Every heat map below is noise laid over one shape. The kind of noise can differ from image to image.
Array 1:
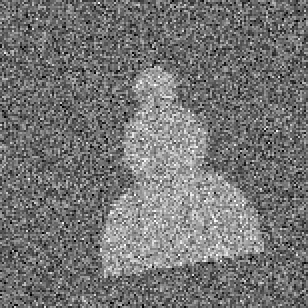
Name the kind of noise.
independent entries
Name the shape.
chess pawn
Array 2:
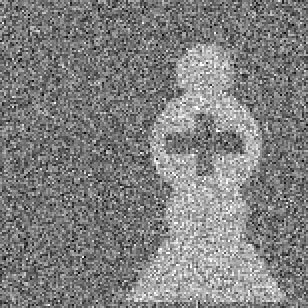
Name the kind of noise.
independent entries
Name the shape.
chess bishop
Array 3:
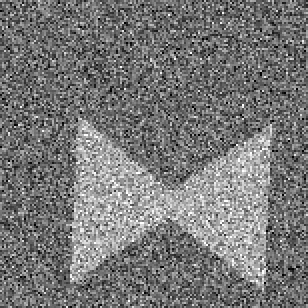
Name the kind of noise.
independent entries
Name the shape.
bow tie
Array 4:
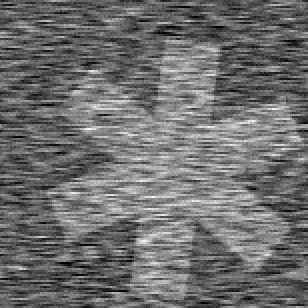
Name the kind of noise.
streaked along the rows
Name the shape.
asterisk
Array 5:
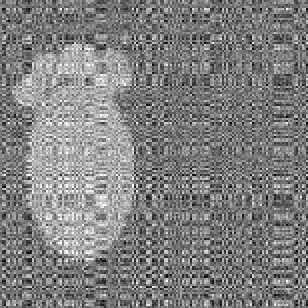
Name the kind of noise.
low rank plus noise
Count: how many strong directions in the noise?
one
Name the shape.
footprint
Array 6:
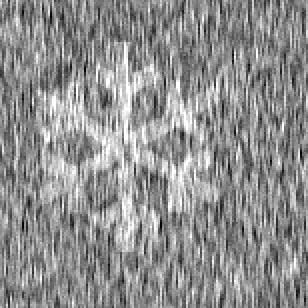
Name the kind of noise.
streaked along the columns
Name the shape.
snowflake
